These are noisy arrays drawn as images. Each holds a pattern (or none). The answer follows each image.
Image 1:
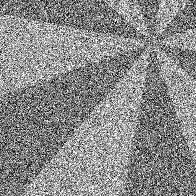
spokes from one point
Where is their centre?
top right
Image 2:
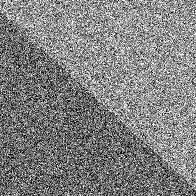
a sharp edge
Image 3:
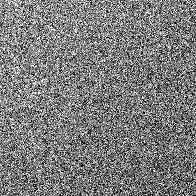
a smooth slope
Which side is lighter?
top left
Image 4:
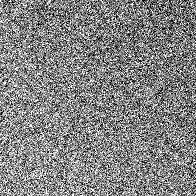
a smooth slope
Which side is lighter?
bottom left
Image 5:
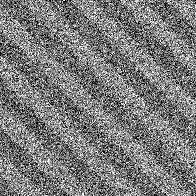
diagonal stripes
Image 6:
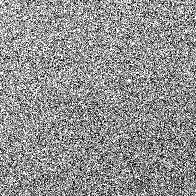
a smooth slope
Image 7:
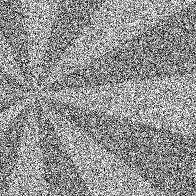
spokes from one point
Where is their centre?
middle left
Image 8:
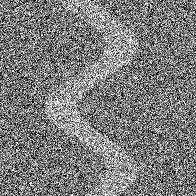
a wavy band
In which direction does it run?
top to bottom
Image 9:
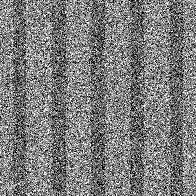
vertical stripes
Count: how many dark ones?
5
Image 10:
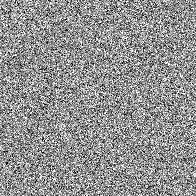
only noise
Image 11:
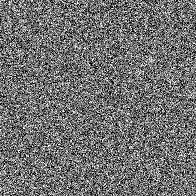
only noise
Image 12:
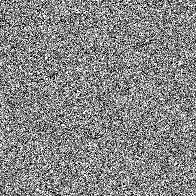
only noise
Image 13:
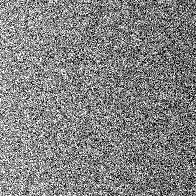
a smooth slope
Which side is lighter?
left
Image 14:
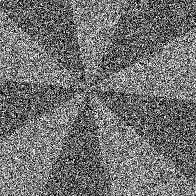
spokes from one point
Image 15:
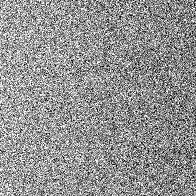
a smooth slope
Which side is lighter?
left
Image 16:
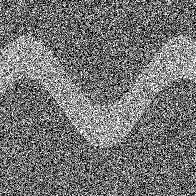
a wavy band
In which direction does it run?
left to right
